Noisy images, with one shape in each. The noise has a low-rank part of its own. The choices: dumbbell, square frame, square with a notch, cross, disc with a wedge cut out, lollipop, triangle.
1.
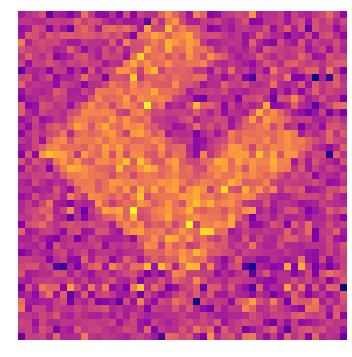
square with a notch
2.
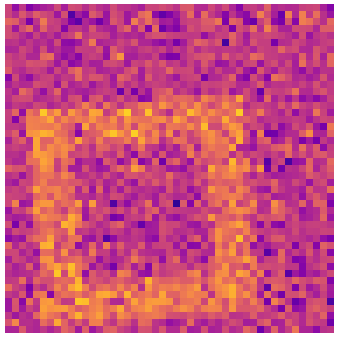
square frame
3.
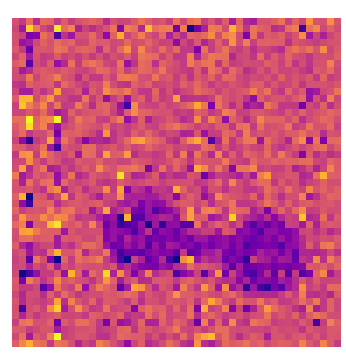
dumbbell
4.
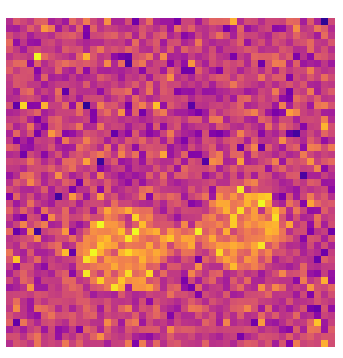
dumbbell
